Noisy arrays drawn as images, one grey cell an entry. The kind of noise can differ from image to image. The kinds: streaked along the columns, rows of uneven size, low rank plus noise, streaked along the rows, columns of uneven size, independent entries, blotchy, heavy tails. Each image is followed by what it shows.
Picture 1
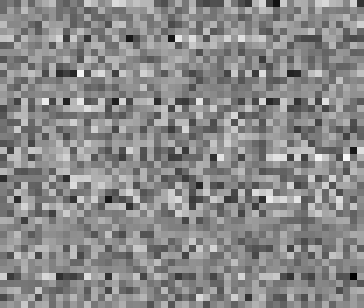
rows of uneven size
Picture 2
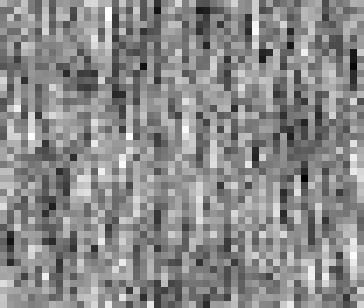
streaked along the columns
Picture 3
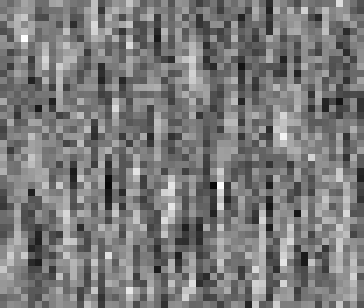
streaked along the columns
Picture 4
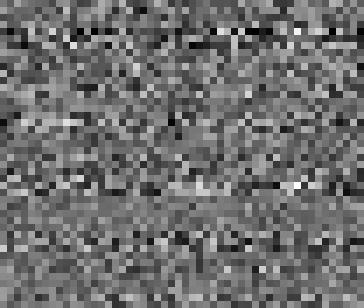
rows of uneven size
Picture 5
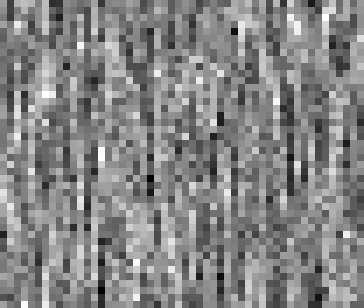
streaked along the columns
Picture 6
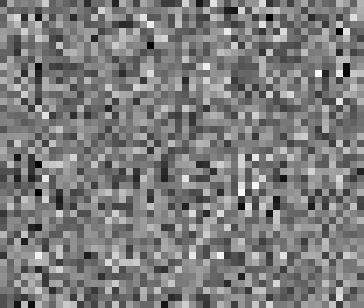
low rank plus noise
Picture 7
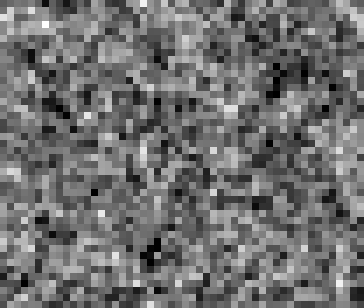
blotchy
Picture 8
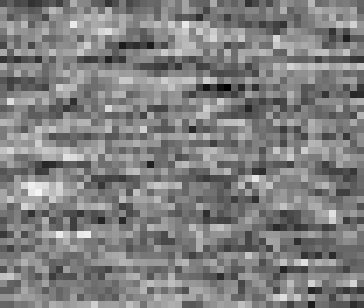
streaked along the rows
